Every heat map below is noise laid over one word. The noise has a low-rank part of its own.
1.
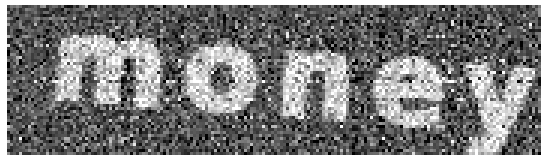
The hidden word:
money
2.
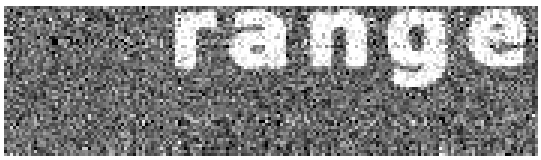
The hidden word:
range
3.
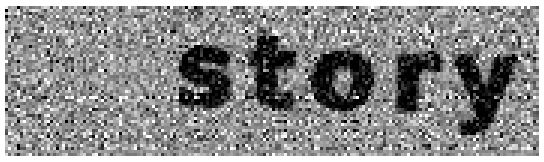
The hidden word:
story
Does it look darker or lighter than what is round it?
darker
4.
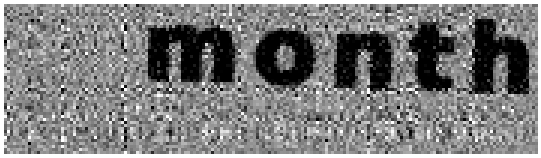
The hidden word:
month
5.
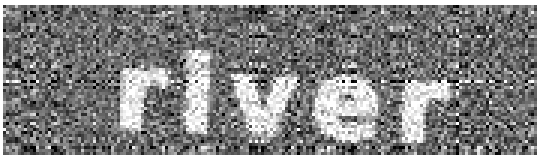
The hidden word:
river
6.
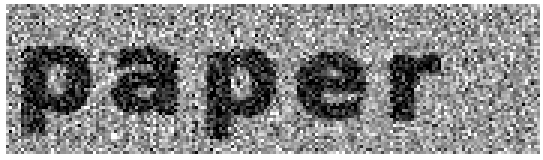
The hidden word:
paper
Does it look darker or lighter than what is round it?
darker
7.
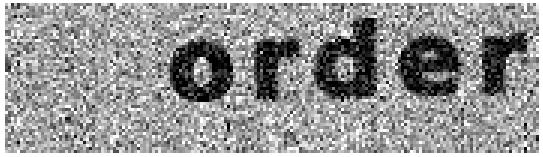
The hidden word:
order
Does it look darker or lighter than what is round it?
darker
